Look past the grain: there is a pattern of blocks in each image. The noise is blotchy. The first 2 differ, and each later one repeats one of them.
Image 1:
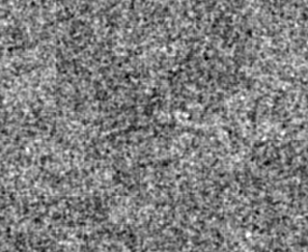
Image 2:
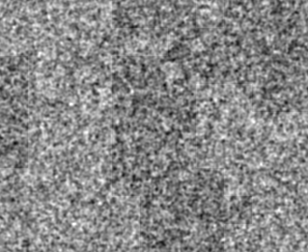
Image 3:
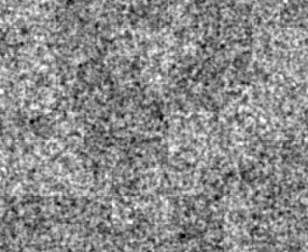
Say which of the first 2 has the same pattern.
1
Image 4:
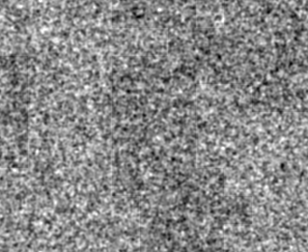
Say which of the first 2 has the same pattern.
2
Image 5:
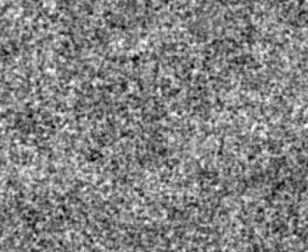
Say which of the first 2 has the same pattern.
1
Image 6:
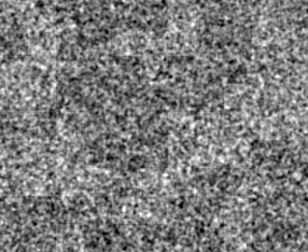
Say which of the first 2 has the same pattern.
1
